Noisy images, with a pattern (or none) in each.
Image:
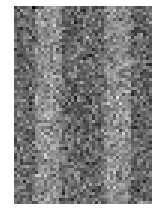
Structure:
vertical stripes
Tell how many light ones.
2
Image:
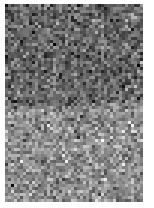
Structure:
a sharp edge
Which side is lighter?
bottom
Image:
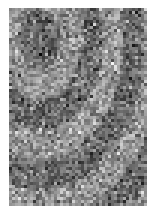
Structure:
rings round one point
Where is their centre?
top left
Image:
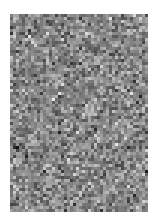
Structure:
only noise
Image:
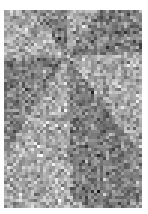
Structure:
spokes from one point
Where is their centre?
top middle
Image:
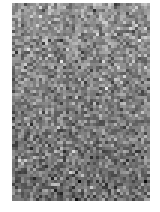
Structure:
a smooth slope
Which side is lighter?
top
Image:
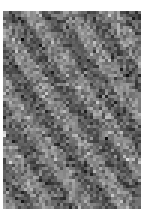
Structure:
diagonal stripes
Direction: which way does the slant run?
top left to bottom right
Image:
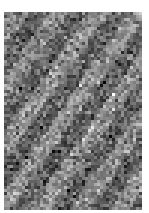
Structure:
diagonal stripes
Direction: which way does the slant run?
bottom left to top right
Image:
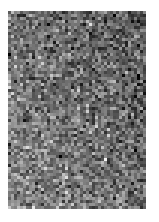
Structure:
a smooth slope
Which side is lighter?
bottom left
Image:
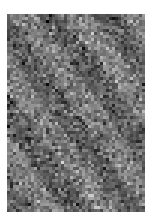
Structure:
diagonal stripes
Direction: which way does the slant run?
top left to bottom right
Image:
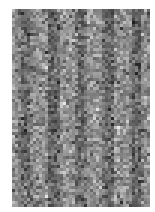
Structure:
vertical stripes
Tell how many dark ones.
5
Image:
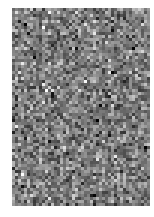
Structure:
only noise
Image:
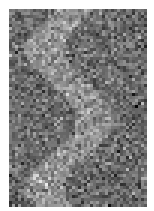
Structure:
a wavy band
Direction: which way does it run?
top to bottom
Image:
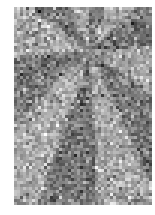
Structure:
spokes from one point
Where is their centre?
top middle
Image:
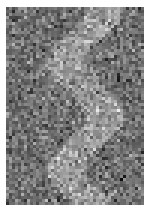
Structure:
a wavy band
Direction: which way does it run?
top to bottom
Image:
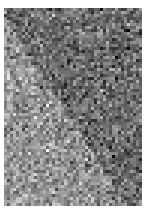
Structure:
a sharp edge
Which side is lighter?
bottom left
